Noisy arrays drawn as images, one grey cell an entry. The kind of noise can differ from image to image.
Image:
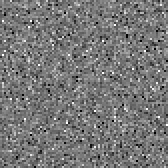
heavy tails
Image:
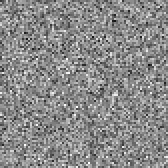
independent entries
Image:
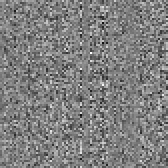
columns of uneven size
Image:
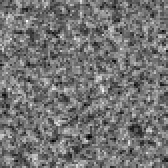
blotchy
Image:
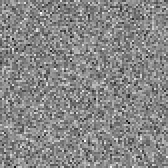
independent entries
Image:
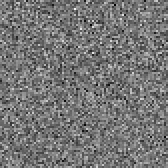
independent entries
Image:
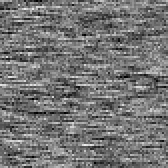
streaked along the rows
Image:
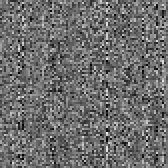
columns of uneven size
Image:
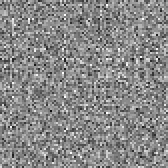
low rank plus noise
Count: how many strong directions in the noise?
one
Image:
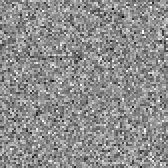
independent entries
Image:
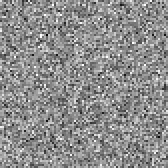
independent entries
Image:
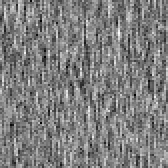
streaked along the columns
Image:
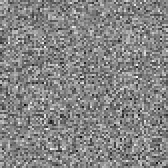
low rank plus noise
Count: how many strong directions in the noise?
three or four
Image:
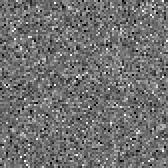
heavy tails
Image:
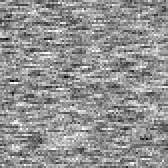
streaked along the rows
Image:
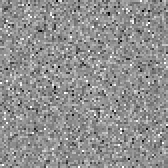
heavy tails
